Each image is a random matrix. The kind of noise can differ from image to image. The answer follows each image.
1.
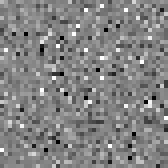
heavy tails
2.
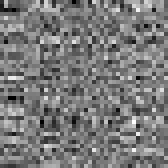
low rank plus noise
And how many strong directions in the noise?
two
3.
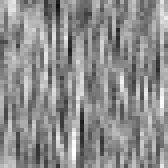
streaked along the columns
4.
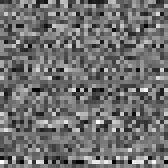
rows of uneven size
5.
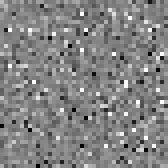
heavy tails
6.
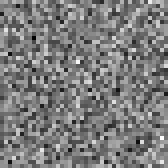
independent entries
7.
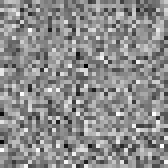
low rank plus noise
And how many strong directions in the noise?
five to eight
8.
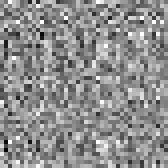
low rank plus noise
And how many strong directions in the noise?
three or four
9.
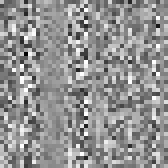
columns of uneven size
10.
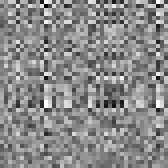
low rank plus noise
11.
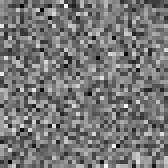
independent entries
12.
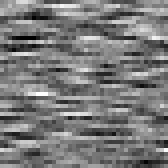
streaked along the rows
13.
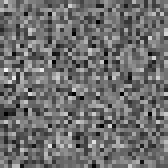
low rank plus noise
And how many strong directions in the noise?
five to eight
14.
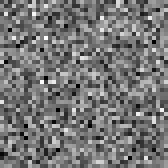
independent entries
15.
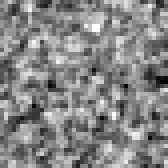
blotchy
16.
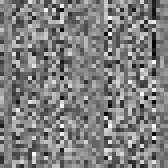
columns of uneven size
